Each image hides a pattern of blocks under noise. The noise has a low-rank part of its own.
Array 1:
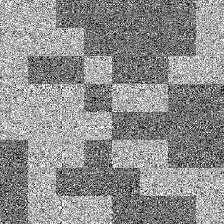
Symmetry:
no symmetry
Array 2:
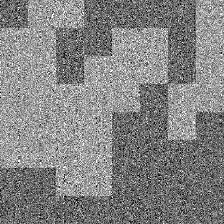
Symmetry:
no symmetry
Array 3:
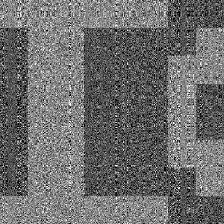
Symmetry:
top and bottom mirror each other
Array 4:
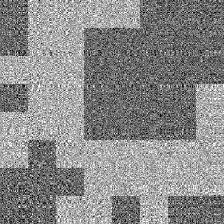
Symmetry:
mirrored about the diagonal from the bottom left
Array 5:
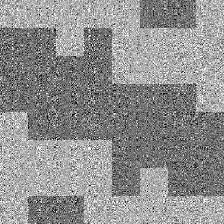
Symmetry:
the same after a half turn
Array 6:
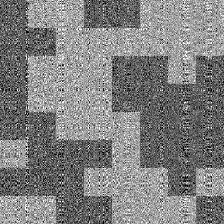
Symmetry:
no symmetry
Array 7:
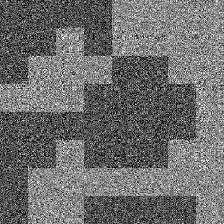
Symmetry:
no symmetry
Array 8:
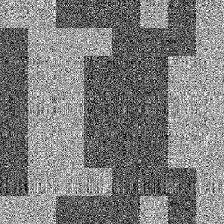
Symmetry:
top and bottom mirror each other
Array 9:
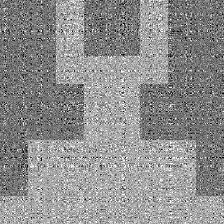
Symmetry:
left and right mirror each other
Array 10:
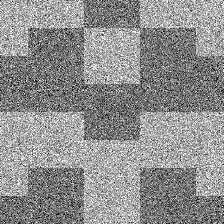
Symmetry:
left and right mirror each other
